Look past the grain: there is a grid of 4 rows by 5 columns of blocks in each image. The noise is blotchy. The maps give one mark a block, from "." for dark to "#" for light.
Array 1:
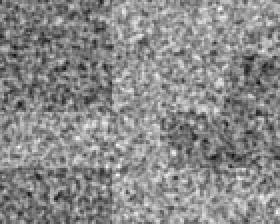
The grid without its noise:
. . # # #
. . # # .
# # # . .
. . # # #
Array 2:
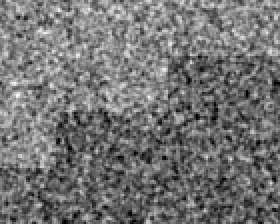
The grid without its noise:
# # # # #
# # # . .
# . . . .
. . . . .
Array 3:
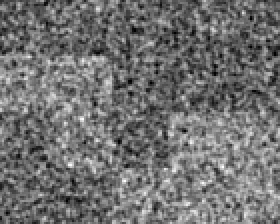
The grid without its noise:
. . . . .
# # . . .
. # . # #
. . # # #
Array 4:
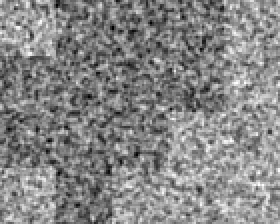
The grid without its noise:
# . . . #
. . . . #
. . . # #
# . # # #
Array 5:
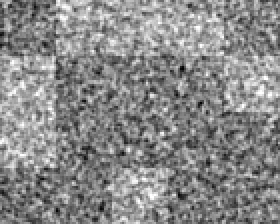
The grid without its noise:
. # # # .
# . . . #
# . . . .
. . # . .
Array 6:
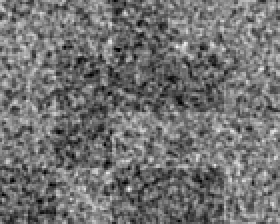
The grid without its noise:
# # . # #
# . . . #
# . # # #
. # . . #
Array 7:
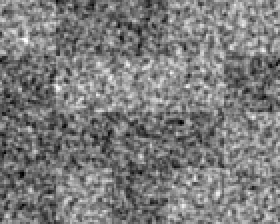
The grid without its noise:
# . . # #
. # # # .
. . . . #
. # . # #
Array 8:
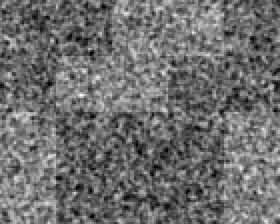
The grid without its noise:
. . # # .
. # # . .
# . . . #
# . . . #
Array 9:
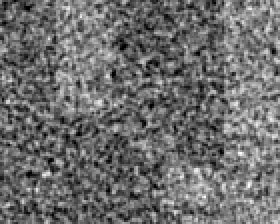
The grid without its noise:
. # . . #
. # . . #
. . . . #
. . . # #
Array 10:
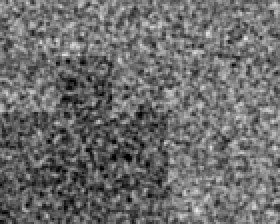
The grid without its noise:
# # # # #
# . # # #
. . . # #
. . . # #
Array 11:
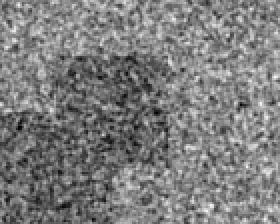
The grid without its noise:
# # # # #
# . . # #
. . . # #
. . # # #
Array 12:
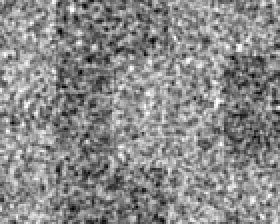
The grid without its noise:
# . . # #
# . # # .
# . # # .
# . . # #
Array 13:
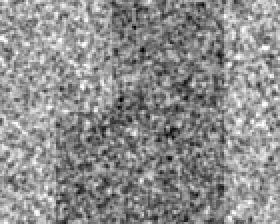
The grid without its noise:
# # . . #
# # . . #
# . . . #
# . . . #
